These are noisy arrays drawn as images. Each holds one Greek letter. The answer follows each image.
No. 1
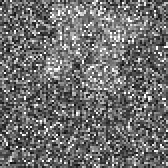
pi
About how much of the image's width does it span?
two thirds
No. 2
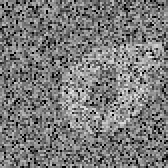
sigma
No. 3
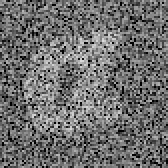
alpha
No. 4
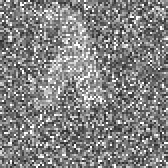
lambda
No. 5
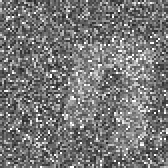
eta
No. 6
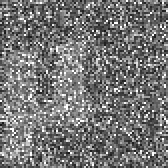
mu
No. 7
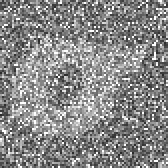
sigma
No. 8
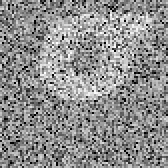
sigma
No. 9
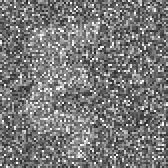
xi
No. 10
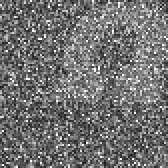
omega
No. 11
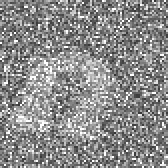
omega
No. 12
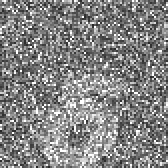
delta
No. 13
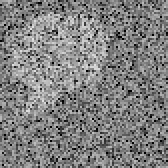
phi
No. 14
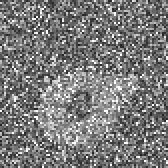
sigma
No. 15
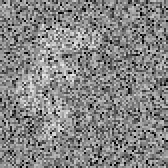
xi
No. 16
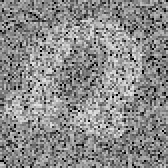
omega
